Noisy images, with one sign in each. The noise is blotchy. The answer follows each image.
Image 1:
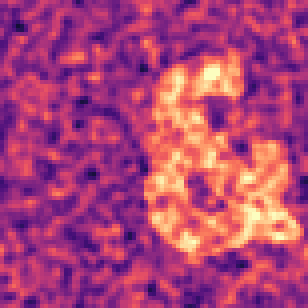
ampersand
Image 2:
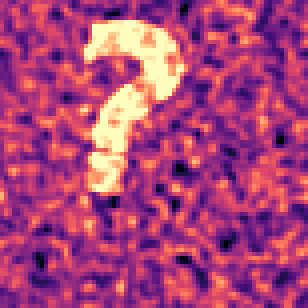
question mark
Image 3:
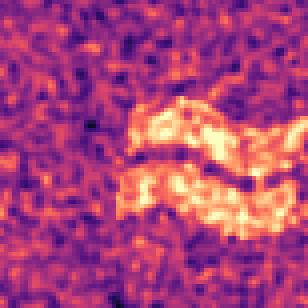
approximately sign
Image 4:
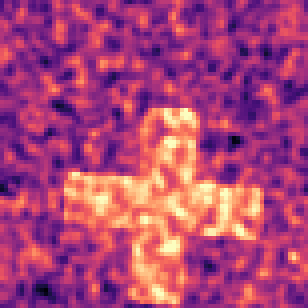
plus sign
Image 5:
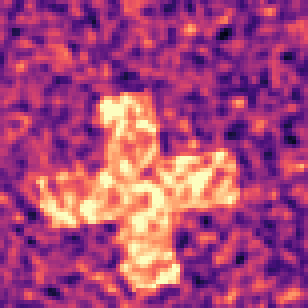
plus sign
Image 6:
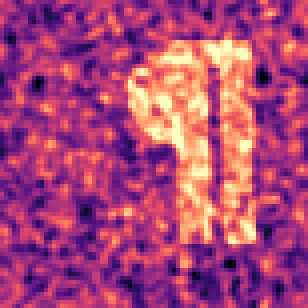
pilcrow
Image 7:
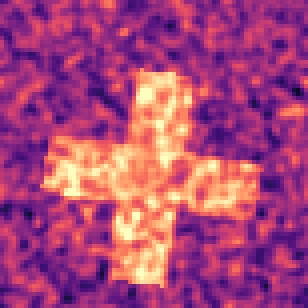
plus sign
